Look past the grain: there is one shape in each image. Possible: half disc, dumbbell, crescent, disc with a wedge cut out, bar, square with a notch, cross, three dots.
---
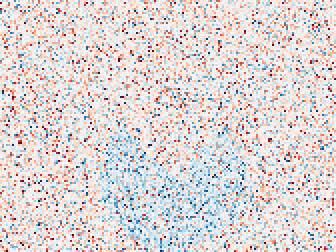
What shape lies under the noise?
disc with a wedge cut out
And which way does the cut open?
up
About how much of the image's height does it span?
half
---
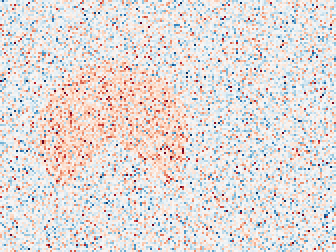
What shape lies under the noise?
disc with a wedge cut out
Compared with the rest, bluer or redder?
redder
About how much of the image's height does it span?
half
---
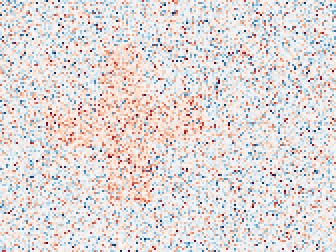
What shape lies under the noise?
cross
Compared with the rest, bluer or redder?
redder
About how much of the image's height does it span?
two thirds
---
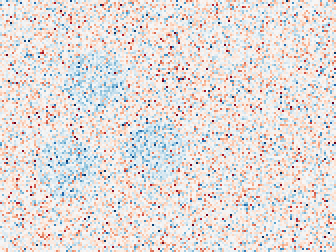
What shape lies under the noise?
three dots
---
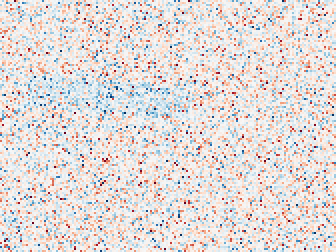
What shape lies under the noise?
bar
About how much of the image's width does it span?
half
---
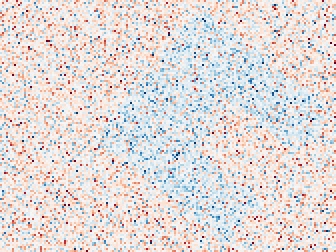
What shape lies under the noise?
square with a notch
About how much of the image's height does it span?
nearly all
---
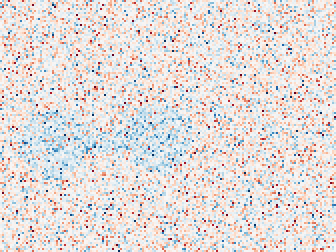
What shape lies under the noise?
dumbbell
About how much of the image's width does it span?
half
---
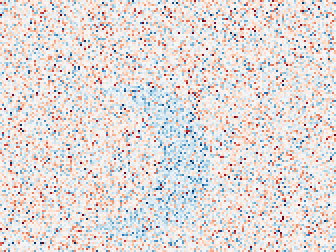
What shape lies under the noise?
crescent
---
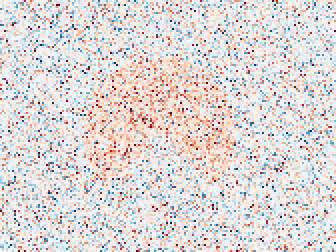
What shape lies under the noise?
disc with a wedge cut out
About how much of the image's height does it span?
half
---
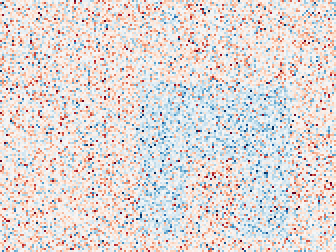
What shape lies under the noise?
square with a notch
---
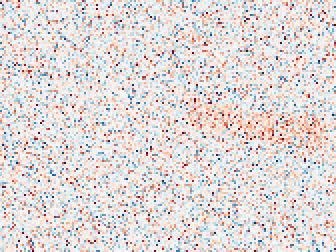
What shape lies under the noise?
bar
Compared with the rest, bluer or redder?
redder
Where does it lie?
middle right
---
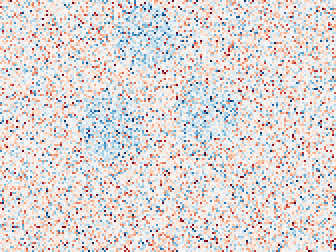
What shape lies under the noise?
three dots
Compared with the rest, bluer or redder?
bluer
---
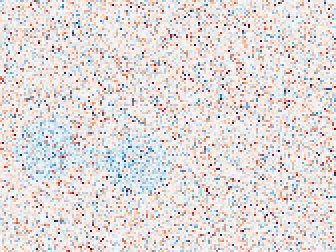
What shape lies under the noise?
dumbbell
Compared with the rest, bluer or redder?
bluer
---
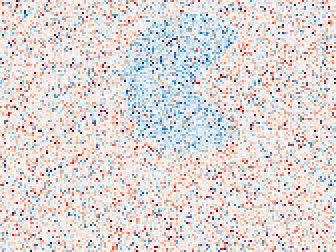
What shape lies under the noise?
disc with a wedge cut out
